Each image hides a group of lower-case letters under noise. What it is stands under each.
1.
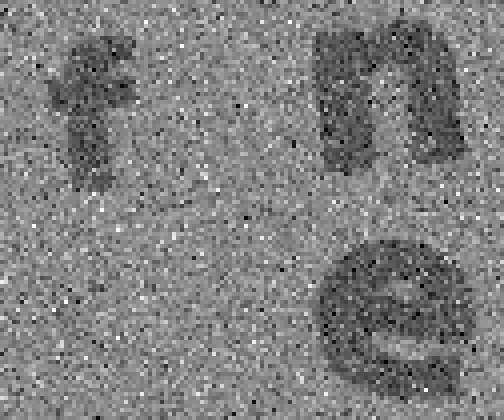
top left: f; top right: n; bottom right: e
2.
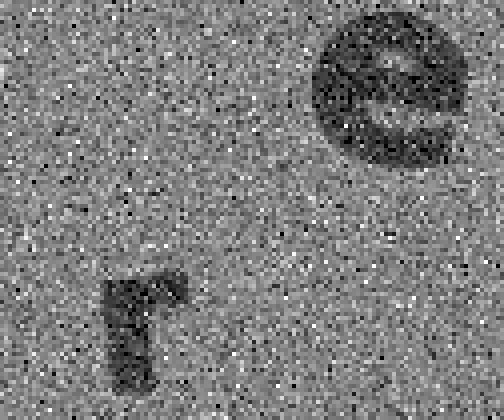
top right: e; bottom left: r
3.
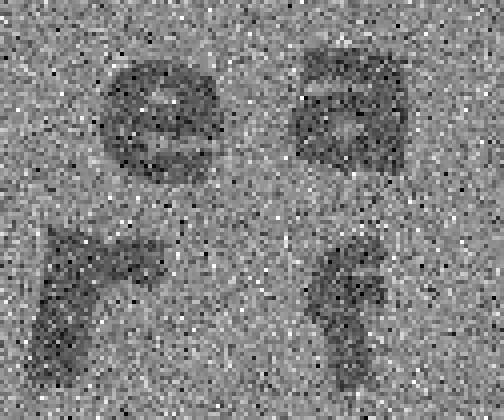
top left: e; top right: a; bottom left: r; bottom right: f
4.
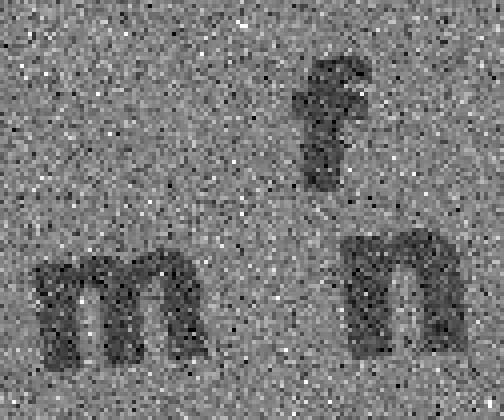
top right: f; bottom left: m; bottom right: n
